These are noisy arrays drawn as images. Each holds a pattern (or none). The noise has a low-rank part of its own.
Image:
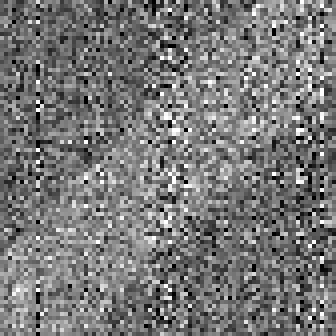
a diagonal band
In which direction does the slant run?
bottom left to top right
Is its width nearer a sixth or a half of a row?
a half
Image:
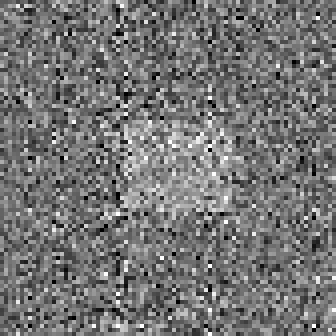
one block
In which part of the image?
centre
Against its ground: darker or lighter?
lighter
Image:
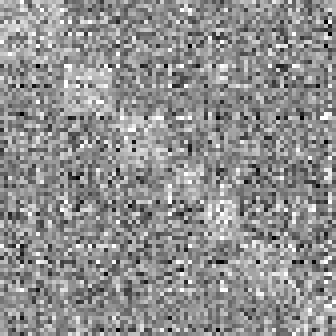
blocks along the diagonal
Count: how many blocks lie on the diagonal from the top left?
7
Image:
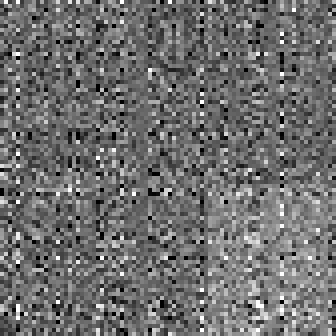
one block
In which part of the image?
bottom right
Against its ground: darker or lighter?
lighter
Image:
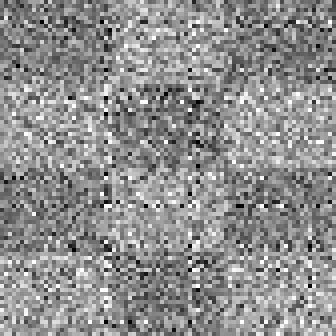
a checkerboard
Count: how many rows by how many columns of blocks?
4 by 3
